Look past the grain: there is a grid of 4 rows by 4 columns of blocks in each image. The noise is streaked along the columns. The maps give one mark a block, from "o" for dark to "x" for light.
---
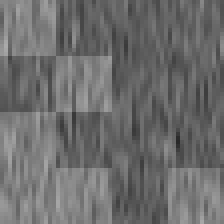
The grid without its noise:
x o o o
o x o o
x o o o
x x o x
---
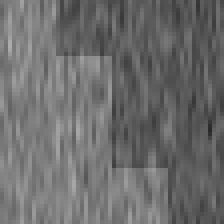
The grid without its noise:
x o o o
x x o o
x x o o
x x x o
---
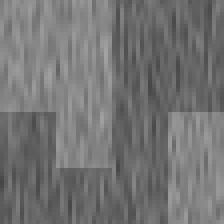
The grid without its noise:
x x o o
x x o o
o x o x
o o o x
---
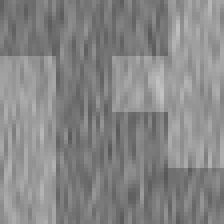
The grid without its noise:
o o o x
x o x x
x o o x
x o o o
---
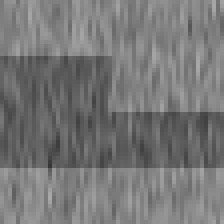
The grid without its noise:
x x x x
o o x x
o o o o
x x x x
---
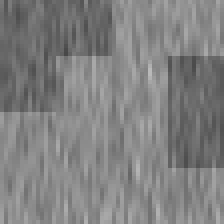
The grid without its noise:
o o x x
o x x o
x x x o
x x x x
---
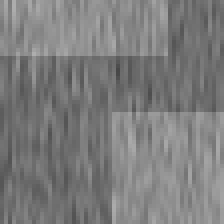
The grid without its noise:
x x x o
o o o o
o o x x
o o x x
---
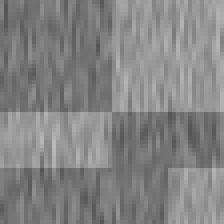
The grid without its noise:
o o x x
o o x x
x x o o
o o o x
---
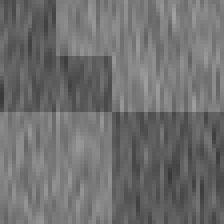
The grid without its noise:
o x x x
o o x x
x x o o
x x o o
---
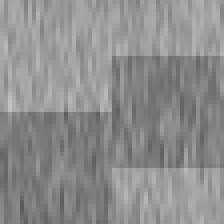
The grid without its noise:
x x x x
x x o o
o o o o
o o x x
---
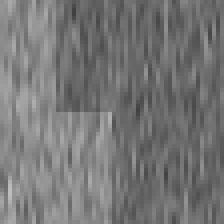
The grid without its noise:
x o o o
x o o o
x x o o
x x o o
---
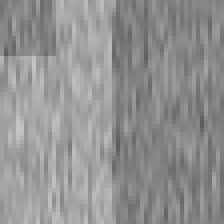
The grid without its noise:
o x o o
x x o o
x x o o
x x o o
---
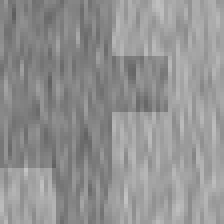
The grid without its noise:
o o x x
o o o x
o o x x
x o x x
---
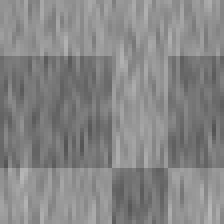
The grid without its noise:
x x x x
o o x o
o o x o
x x o x
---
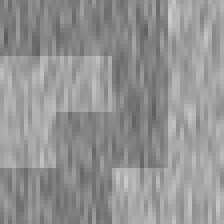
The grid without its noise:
o o o x
x x o x
x o o x
o o x x
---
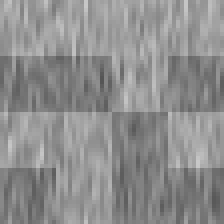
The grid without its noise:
x x x x
o o x o
x x o x
o x o o
